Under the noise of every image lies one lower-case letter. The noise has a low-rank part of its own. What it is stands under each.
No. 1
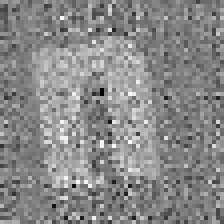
n
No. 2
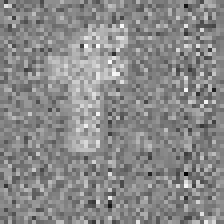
f
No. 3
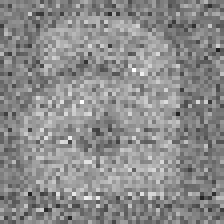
a
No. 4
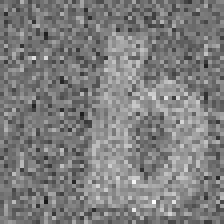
b
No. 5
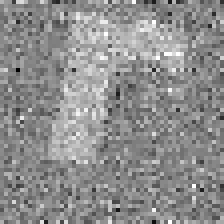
r
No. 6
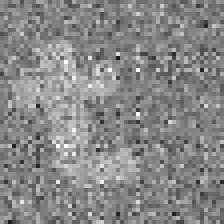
t
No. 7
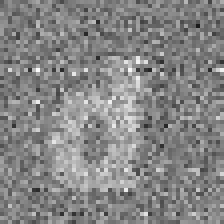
d
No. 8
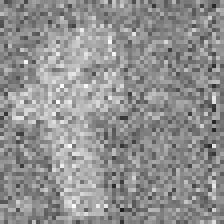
f
